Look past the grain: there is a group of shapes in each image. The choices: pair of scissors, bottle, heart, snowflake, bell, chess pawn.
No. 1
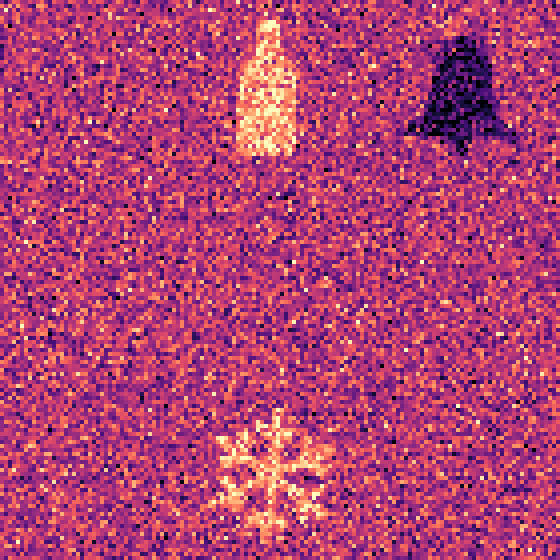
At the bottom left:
nothing
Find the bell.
top right
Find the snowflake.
bottom middle
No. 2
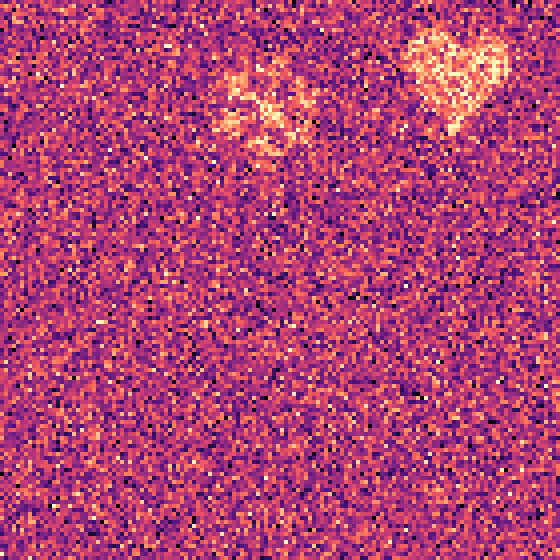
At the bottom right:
nothing
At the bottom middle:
nothing
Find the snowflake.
top middle
